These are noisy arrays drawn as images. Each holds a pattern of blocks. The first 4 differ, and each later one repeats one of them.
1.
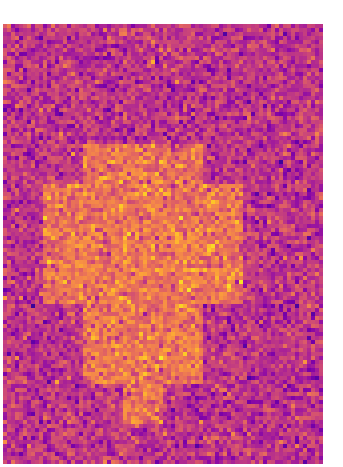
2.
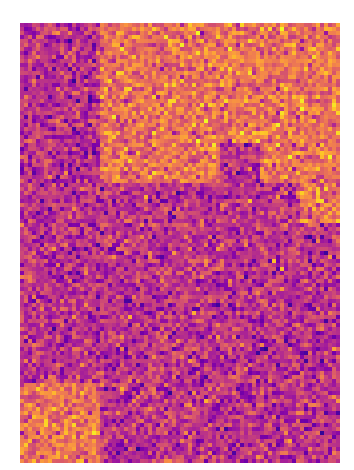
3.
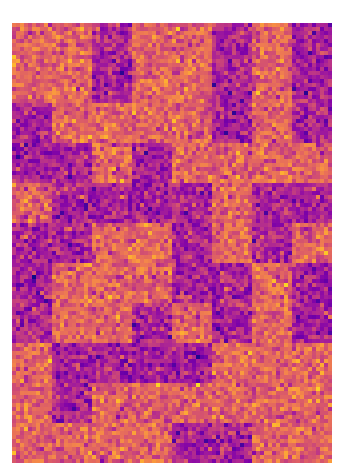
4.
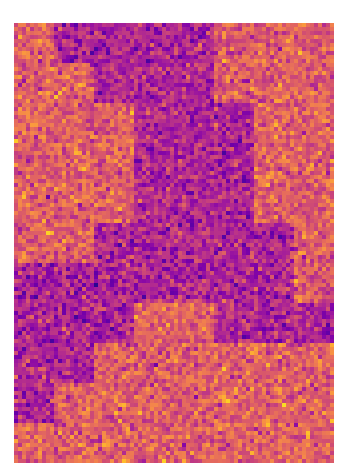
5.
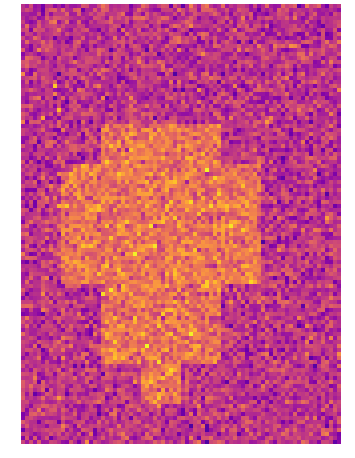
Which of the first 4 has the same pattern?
1
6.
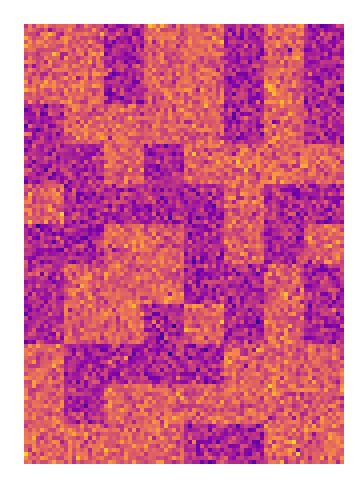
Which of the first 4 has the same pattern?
3
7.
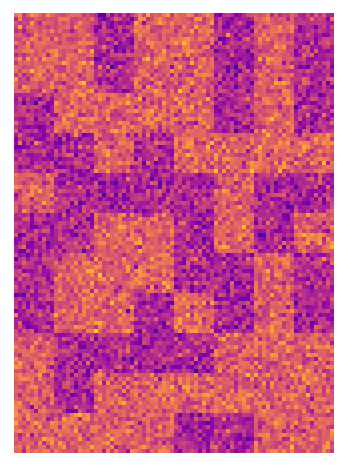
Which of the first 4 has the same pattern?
3
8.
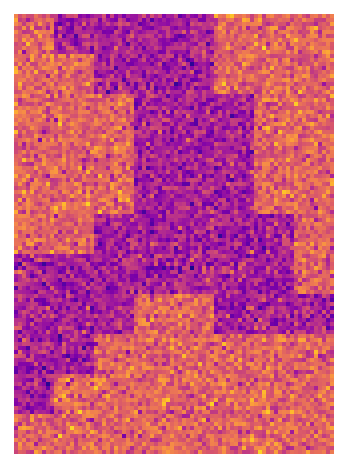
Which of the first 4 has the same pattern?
4
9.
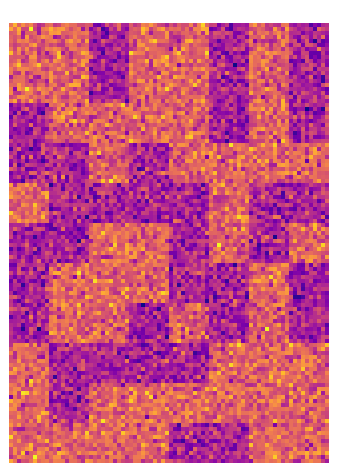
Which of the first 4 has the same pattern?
3
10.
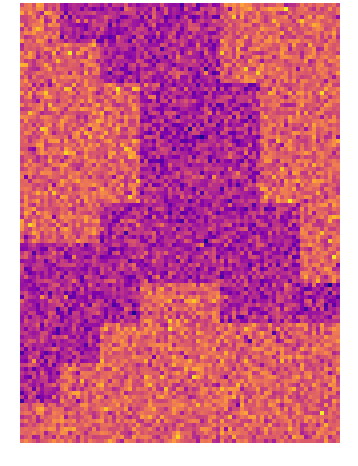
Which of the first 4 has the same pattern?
4
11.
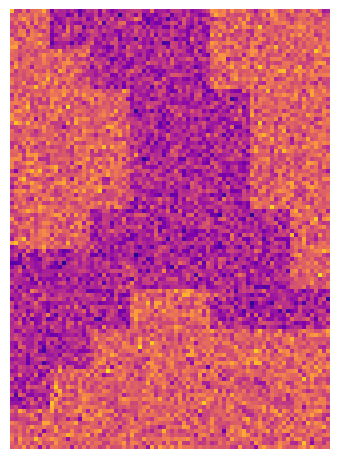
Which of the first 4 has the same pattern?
4
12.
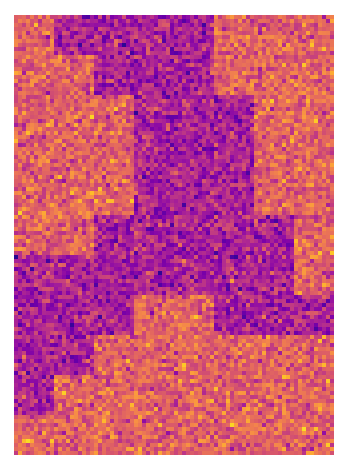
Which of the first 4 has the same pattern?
4
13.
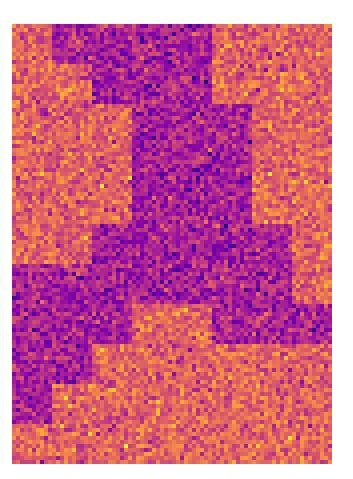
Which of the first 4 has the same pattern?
4
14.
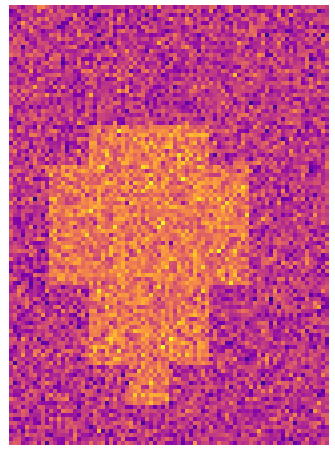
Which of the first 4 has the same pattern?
1
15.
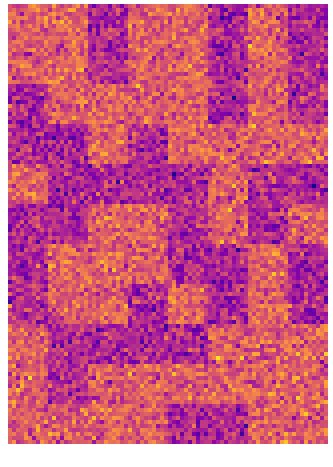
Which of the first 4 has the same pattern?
3
